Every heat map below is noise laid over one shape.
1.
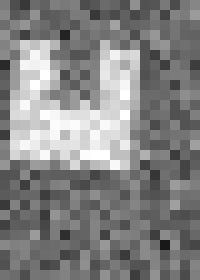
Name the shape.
square with a notch
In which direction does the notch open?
up
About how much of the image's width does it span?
two thirds
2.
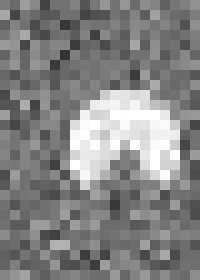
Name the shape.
disc with a wedge cut out
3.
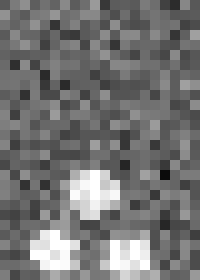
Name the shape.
three dots
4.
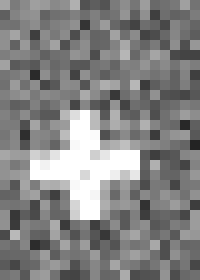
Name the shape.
cross
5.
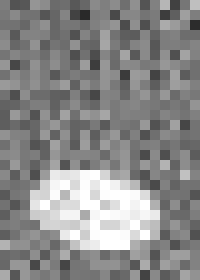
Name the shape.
ellipse
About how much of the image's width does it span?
two thirds
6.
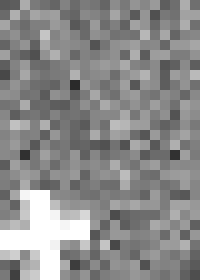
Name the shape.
cross
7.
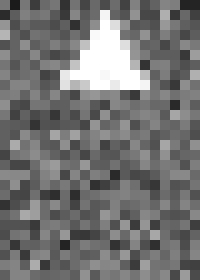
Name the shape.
triangle
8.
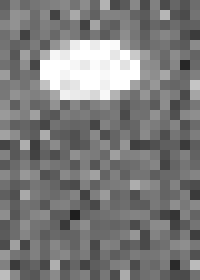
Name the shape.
ellipse
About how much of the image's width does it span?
half
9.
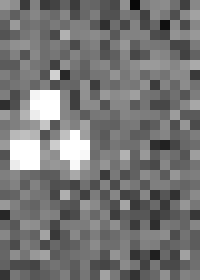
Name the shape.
three dots
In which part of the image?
middle left
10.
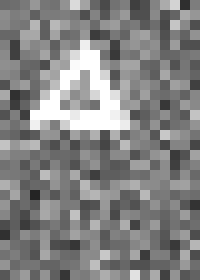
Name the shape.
triangle frame
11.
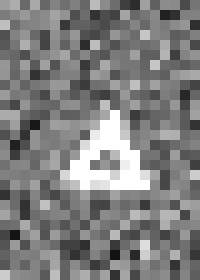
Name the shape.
triangle frame
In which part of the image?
centre
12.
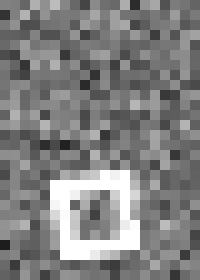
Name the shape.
square frame
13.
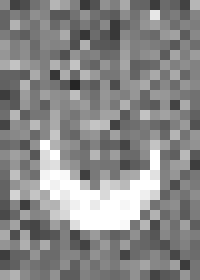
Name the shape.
crescent
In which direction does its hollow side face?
up
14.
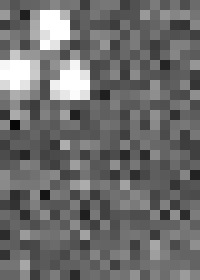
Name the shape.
three dots
